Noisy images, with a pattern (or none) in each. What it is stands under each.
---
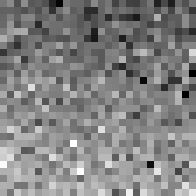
a smooth slope
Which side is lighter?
bottom
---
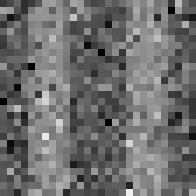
vertical stripes
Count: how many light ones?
2
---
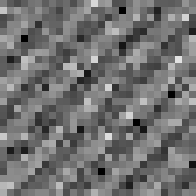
diagonal stripes
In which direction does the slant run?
bottom left to top right
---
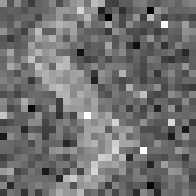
a wavy band
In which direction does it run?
top to bottom
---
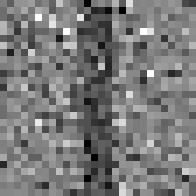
one vertical stripe
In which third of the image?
middle
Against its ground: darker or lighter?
darker
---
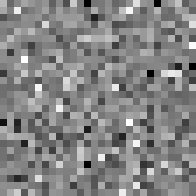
only noise
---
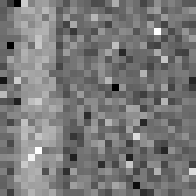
one vertical stripe
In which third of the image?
left
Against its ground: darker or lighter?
lighter
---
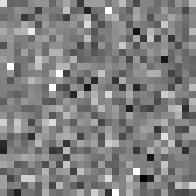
only noise
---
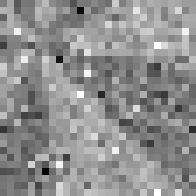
spokes from one point
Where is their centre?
top left
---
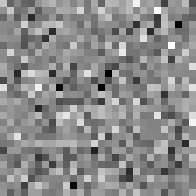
only noise
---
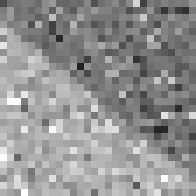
a sharp edge
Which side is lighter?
bottom left
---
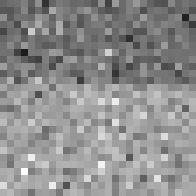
a sharp edge
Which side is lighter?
bottom
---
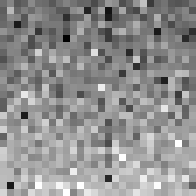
a smooth slope
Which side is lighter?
bottom
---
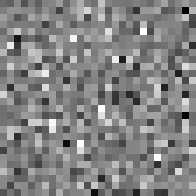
only noise
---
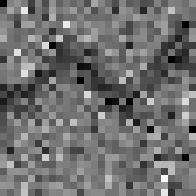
a wavy band
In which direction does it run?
left to right
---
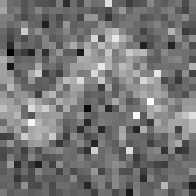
a wavy band
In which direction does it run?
left to right
